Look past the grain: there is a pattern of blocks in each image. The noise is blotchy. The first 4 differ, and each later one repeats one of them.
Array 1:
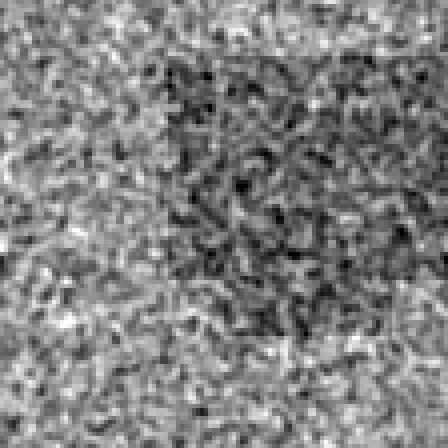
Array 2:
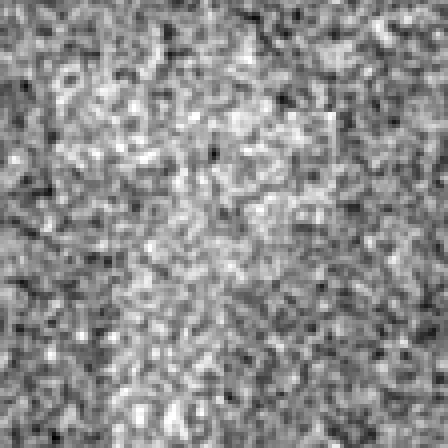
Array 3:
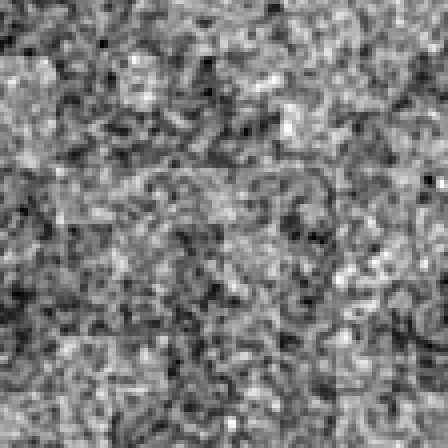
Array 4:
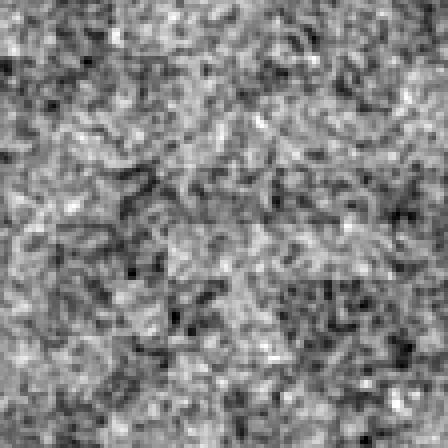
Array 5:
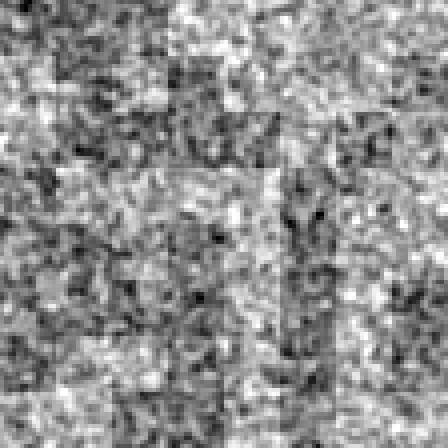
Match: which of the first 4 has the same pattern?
3
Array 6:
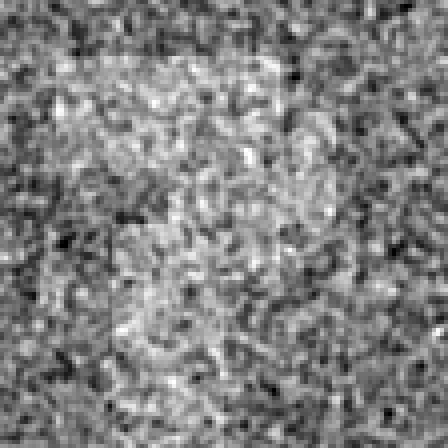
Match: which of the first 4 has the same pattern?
2
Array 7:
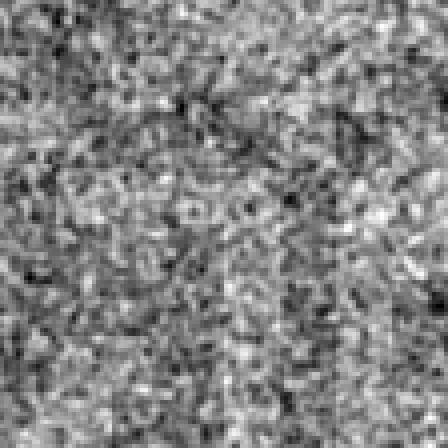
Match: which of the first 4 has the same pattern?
3
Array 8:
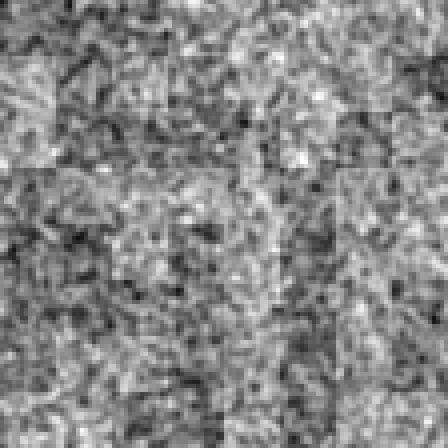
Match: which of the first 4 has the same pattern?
3
